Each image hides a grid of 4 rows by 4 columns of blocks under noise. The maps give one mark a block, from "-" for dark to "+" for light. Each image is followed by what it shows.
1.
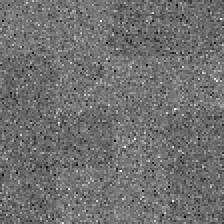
+ + - -
- + + +
- - + -
- + + -
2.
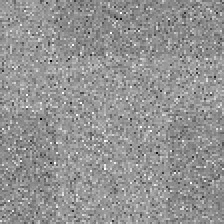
+ - - -
+ + + +
- + + -
- + + -
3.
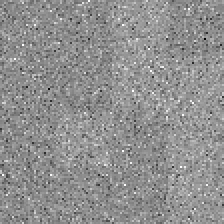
- - + -
- - + +
- + - +
- - - +
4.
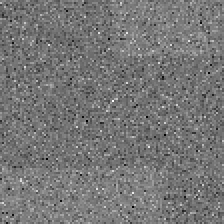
- - + +
- - - -
- - - -
+ + + -
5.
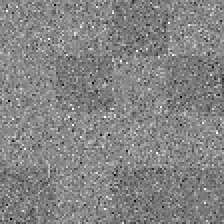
+ + - +
+ - + -
+ + + +
- + - -
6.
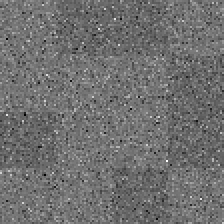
+ - - +
+ + + -
- + + -
+ + - +
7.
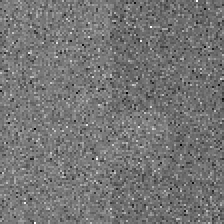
+ + - -
+ + - -
+ + + -
+ + - -
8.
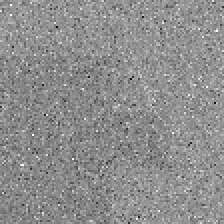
+ + + +
- - + +
- - - +
- - + +
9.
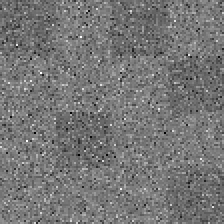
- + - +
+ + + -
+ - + +
+ + + -
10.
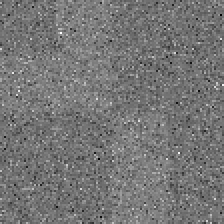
- + - -
+ + - -
- - + -
- - + -
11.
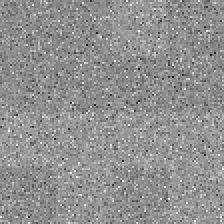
- - + -
- - - -
+ + + +
- + - +
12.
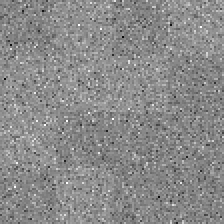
- + - +
+ + + -
+ - - -
- + - -
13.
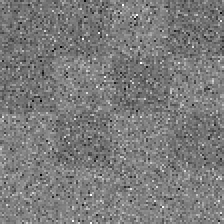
- - + -
- + - +
+ - + -
+ + + +
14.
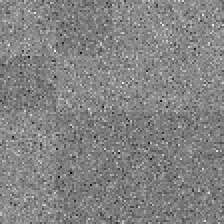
+ - + +
- + + +
+ - - -
+ - - -
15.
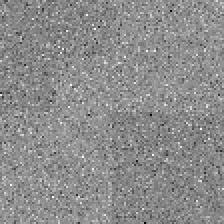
- - + +
- + + +
+ + - -
+ + - -
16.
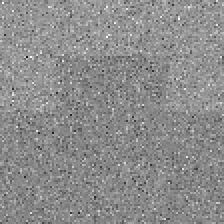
+ + + +
+ - - +
- - - -
- - - -
